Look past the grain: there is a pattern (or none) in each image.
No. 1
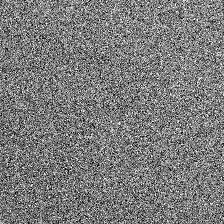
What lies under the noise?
a smooth slope
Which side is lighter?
top right
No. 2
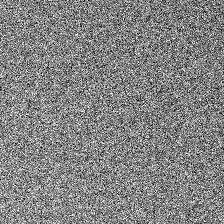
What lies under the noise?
a smooth slope
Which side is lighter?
bottom left
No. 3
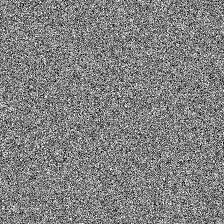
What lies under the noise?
only noise
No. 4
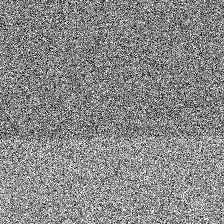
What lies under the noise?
a sharp edge
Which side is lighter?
bottom
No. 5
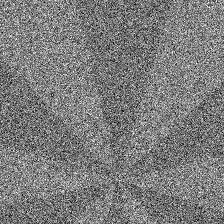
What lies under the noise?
spokes from one point
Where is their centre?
bottom middle
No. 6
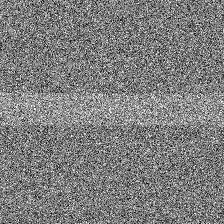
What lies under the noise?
one horizontal stripe
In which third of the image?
middle
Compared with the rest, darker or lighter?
lighter
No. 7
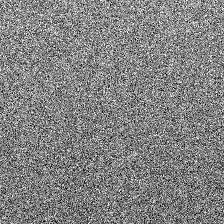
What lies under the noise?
a smooth slope
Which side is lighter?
top
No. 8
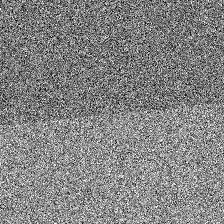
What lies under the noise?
a sharp edge
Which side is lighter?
bottom
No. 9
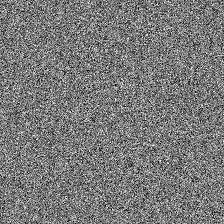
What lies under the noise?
only noise
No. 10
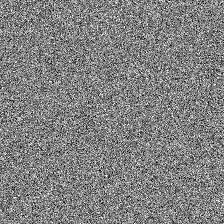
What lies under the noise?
only noise
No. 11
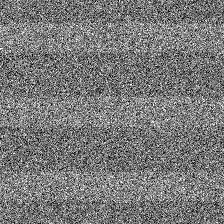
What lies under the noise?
horizontal stripes
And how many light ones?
3
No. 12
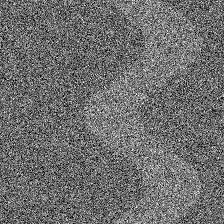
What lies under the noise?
a wavy band
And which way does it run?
top to bottom
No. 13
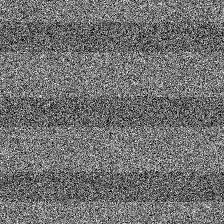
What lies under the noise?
horizontal stripes
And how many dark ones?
3
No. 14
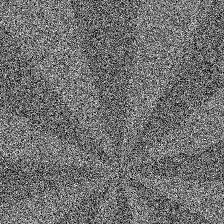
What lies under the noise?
spokes from one point
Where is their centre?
bottom middle
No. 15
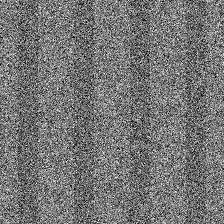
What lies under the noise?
vertical stripes
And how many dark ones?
4
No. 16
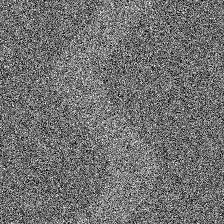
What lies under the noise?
a wavy band
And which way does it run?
top to bottom
